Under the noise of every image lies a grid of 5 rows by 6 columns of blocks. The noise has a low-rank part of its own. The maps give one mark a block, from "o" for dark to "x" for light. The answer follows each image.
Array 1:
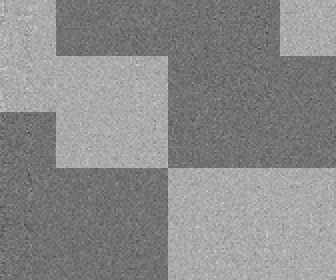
x o o o o x
x x x o o o
o x x o o o
o o o x x x
o o o x x x
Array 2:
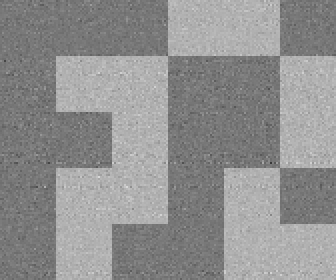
o o o x x o
o x x o o x
o o x o o x
o x x o x o
o x o o x x
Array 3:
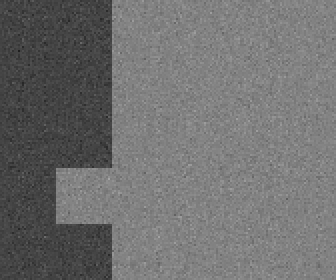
o o x x x x
o o x x x x
o o x x x x
o x x x x x
o o x x x x
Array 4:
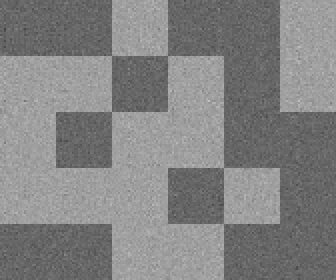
o o x o o x
x x o x o x
x o x x o o
x x x o x o
o o x x o o
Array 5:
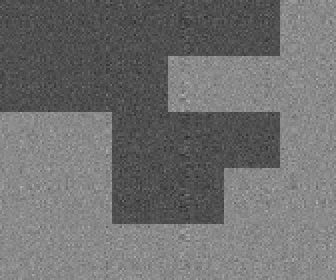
o o o o o x
o o o x x x
x x o o o x
x x o o x x
x x x x x x
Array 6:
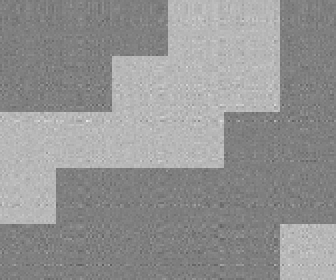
o o o x x o
o o x x x o
x x x x o o
x o o o o o
o o o o o x
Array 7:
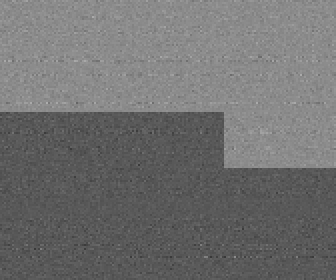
x x x x x x
x x x x x x
o o o o x x
o o o o o o
o o o o o o
